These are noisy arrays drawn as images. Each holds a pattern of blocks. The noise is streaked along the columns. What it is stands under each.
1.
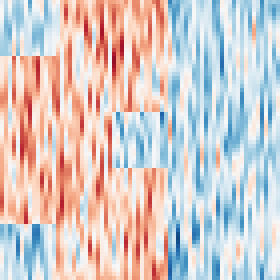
top and bottom mirror each other
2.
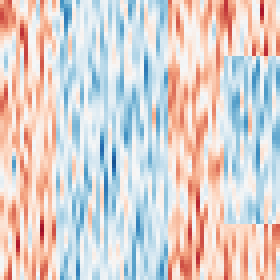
top and bottom mirror each other
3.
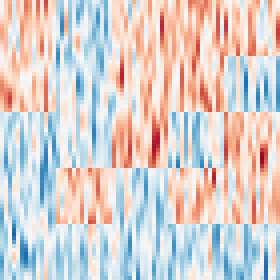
no symmetry
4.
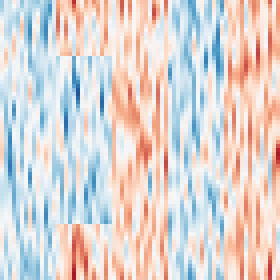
top and bottom mirror each other
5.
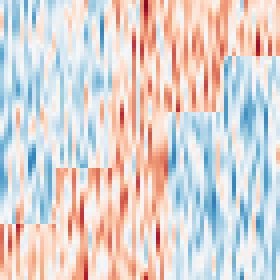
the same after a half turn
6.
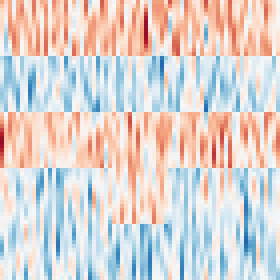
left and right mirror each other
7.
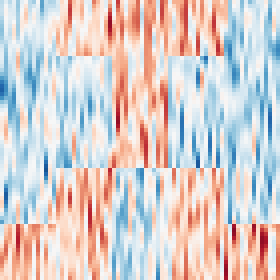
left and right mirror each other
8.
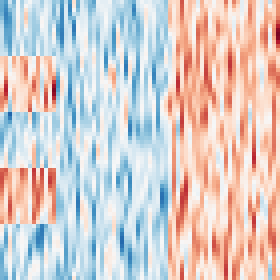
top and bottom mirror each other
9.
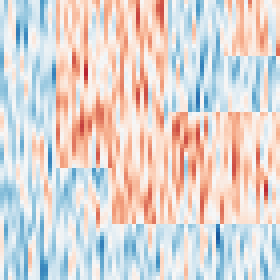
mirrored about the diagonal from the bottom left
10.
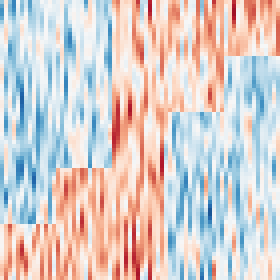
the same after a half turn
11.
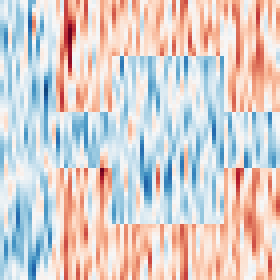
top and bottom mirror each other
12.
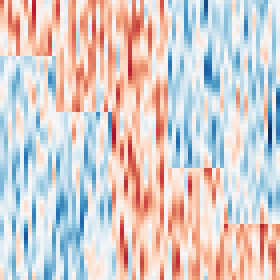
the same after a half turn
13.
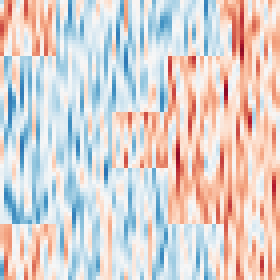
top and bottom mirror each other
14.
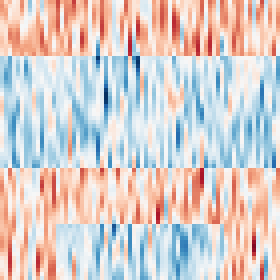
left and right mirror each other
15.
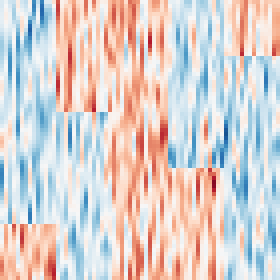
the same after a half turn
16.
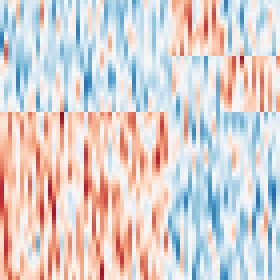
mirrored about the diagonal from the bottom left
